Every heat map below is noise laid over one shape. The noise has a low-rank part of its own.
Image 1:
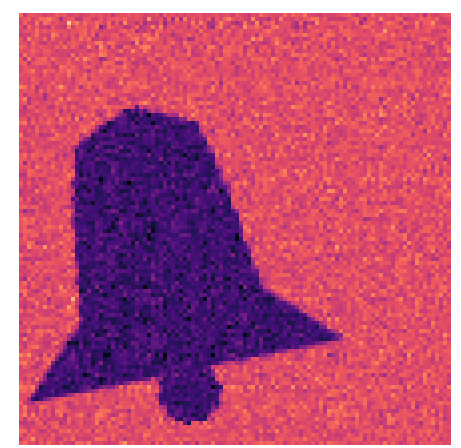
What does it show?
dark bell
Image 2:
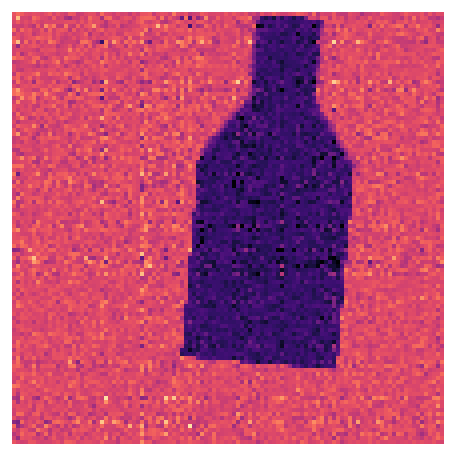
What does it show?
dark bottle
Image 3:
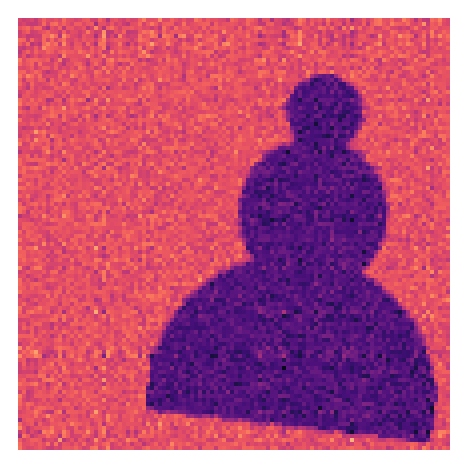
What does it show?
dark chess pawn
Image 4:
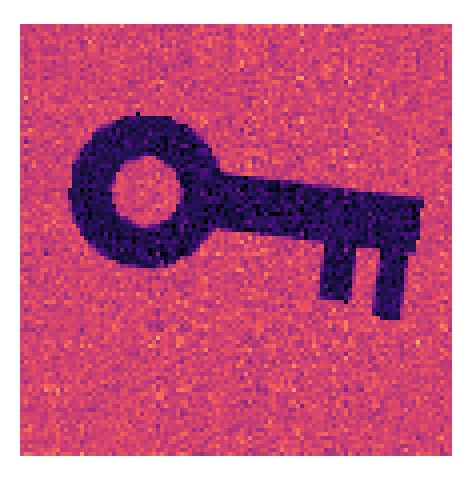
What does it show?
dark key
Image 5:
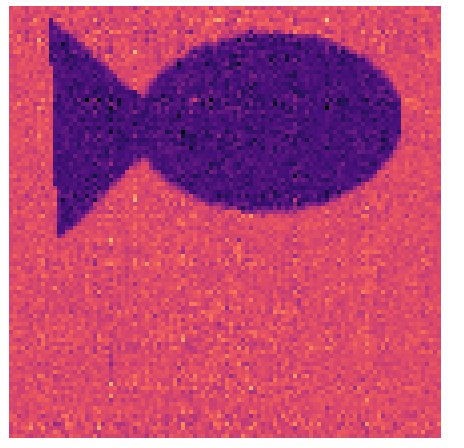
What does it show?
dark fish
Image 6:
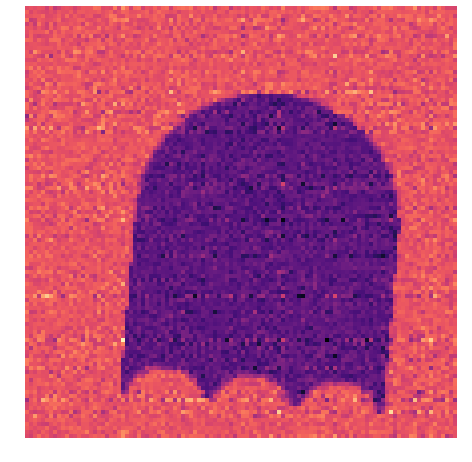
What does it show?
dark ghost
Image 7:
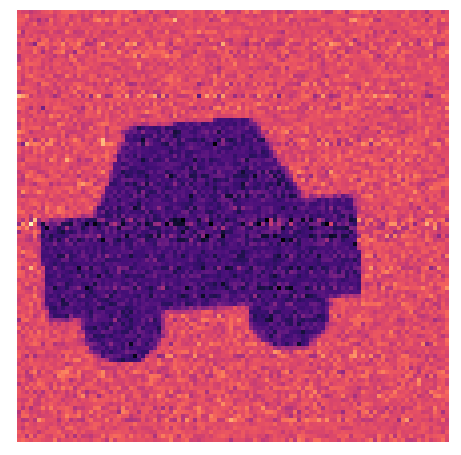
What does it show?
dark car
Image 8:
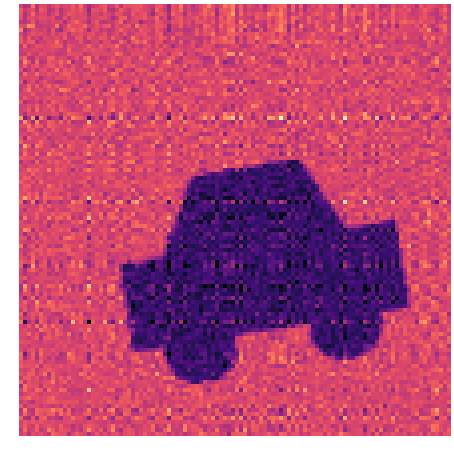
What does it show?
dark car
